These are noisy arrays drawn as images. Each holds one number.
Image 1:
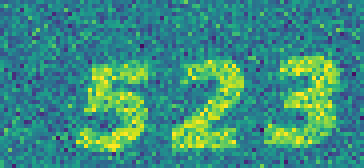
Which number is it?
523
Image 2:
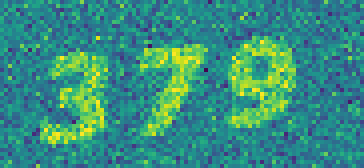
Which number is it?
379
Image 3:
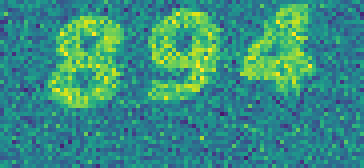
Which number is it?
894
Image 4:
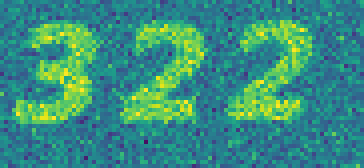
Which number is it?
322
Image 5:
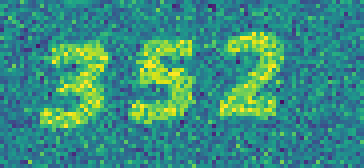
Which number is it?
352
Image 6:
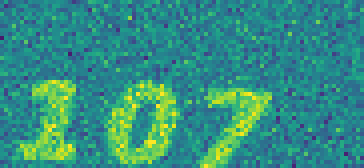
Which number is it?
107
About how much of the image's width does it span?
two thirds
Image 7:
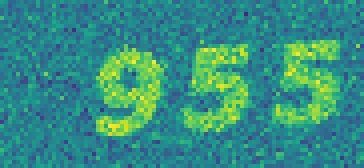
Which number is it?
955
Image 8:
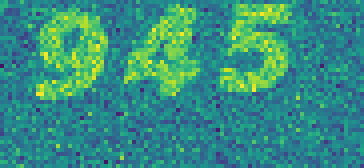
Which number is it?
945
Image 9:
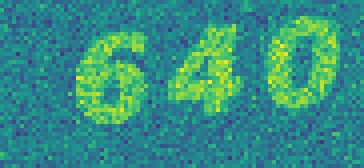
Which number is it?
640
